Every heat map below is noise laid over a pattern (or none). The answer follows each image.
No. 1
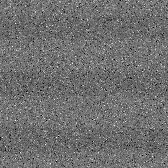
horizontal stripes
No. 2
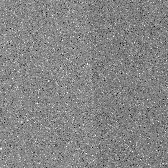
a sharp edge
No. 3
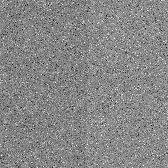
a sharp edge
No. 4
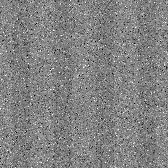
vertical stripes
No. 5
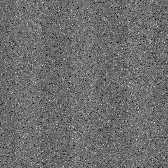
vertical stripes
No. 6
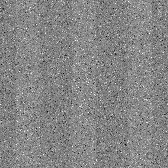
vertical stripes
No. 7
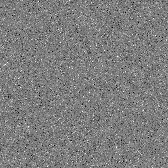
only noise
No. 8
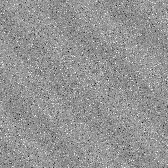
diagonal stripes
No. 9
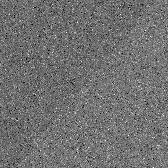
a sharp edge
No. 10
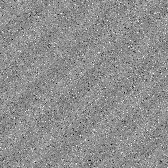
diagonal stripes
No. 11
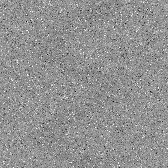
a wavy band
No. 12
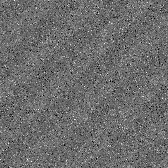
diagonal stripes
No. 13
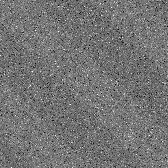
diagonal stripes
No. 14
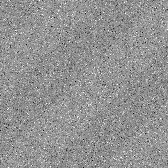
diagonal stripes
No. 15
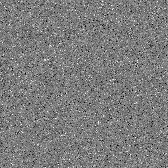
only noise
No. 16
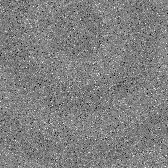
rings round one point
